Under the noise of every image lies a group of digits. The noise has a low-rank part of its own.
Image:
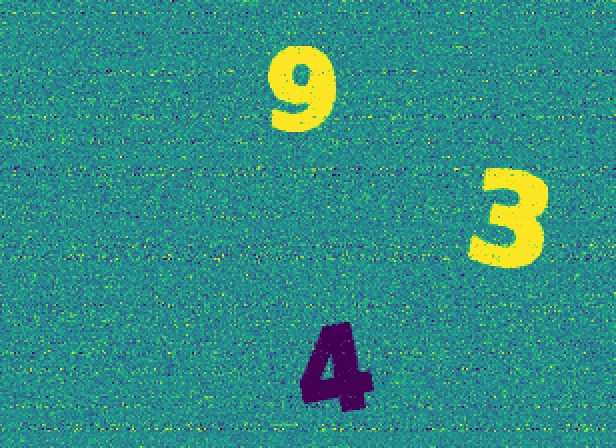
top middle: light 9; middle right: light 3; bottom middle: dark 4
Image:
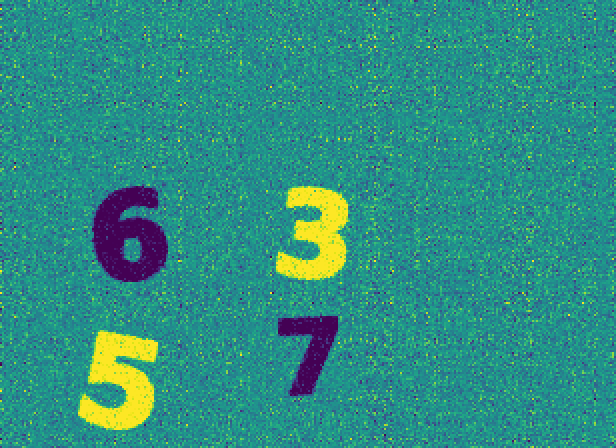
middle left: dark 6; centre: light 3; bottom left: light 5; bottom middle: dark 7
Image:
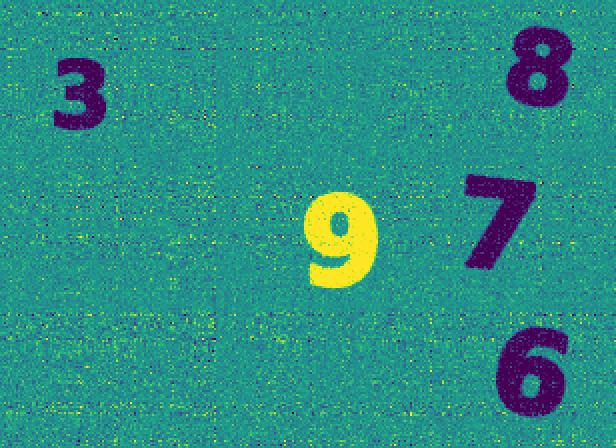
top left: dark 3; top right: dark 8; centre: light 9; middle right: dark 7; bottom right: dark 6
